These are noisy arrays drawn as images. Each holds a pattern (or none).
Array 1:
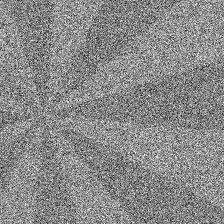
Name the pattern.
spokes from one point
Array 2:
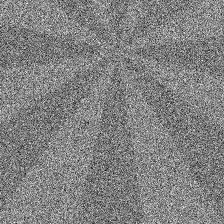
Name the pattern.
spokes from one point
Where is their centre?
top middle
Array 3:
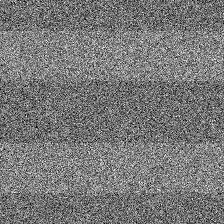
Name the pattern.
horizontal stripes
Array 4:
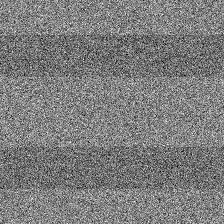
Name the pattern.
horizontal stripes
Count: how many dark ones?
2
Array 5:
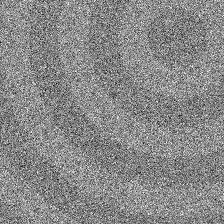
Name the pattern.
rings round one point
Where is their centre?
top right
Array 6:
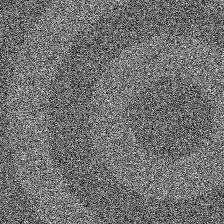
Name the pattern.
rings round one point
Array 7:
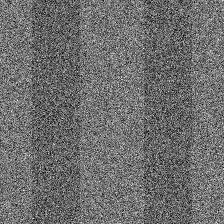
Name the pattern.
vertical stripes
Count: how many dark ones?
2
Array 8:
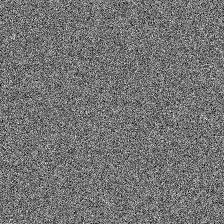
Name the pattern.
only noise
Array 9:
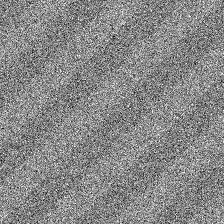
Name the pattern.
diagonal stripes
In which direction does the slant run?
bottom left to top right
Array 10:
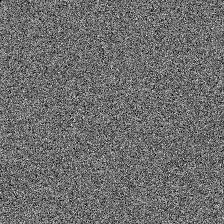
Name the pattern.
only noise
